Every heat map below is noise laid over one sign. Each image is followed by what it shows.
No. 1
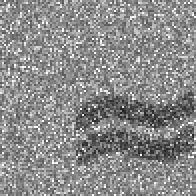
approximately sign
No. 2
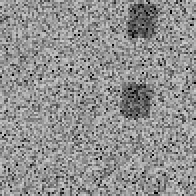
colon
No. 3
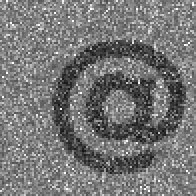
at sign
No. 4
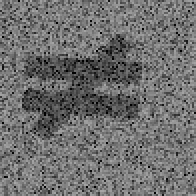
not-equal sign
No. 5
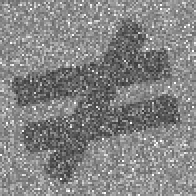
not-equal sign
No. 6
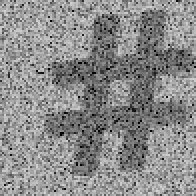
hash sign
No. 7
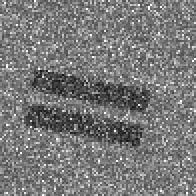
equals sign
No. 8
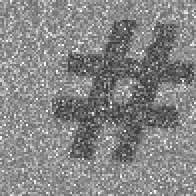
hash sign
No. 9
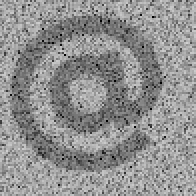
at sign
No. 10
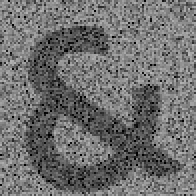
ampersand
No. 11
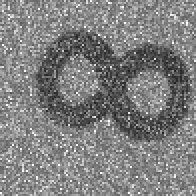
infinity sign
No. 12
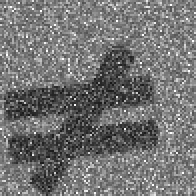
not-equal sign
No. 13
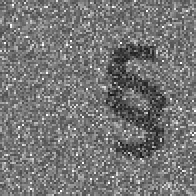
section sign
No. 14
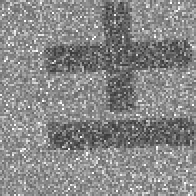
plus-minus sign
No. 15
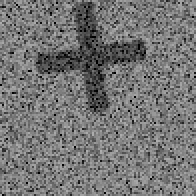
plus sign
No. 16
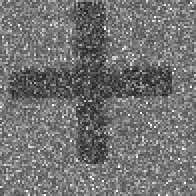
plus sign
